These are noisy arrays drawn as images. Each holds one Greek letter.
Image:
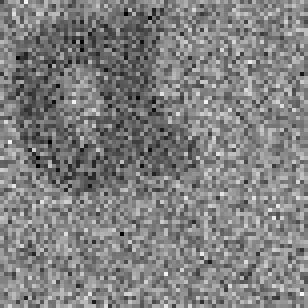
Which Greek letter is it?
alpha
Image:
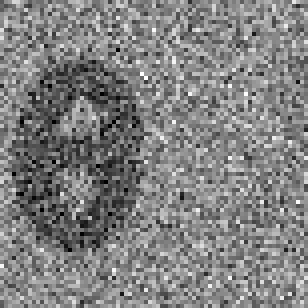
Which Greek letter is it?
theta
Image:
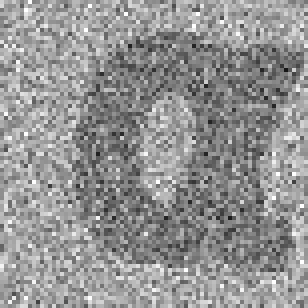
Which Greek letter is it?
alpha
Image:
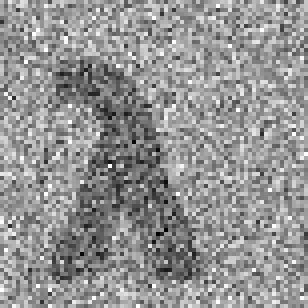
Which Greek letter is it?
lambda
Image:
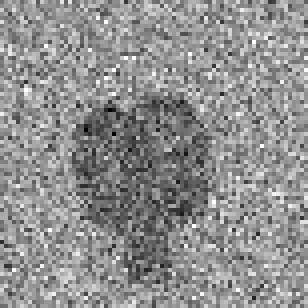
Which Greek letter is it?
phi
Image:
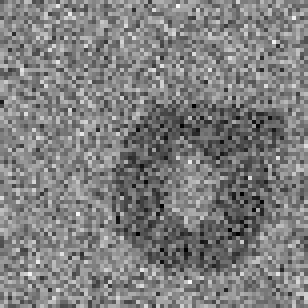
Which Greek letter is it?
sigma
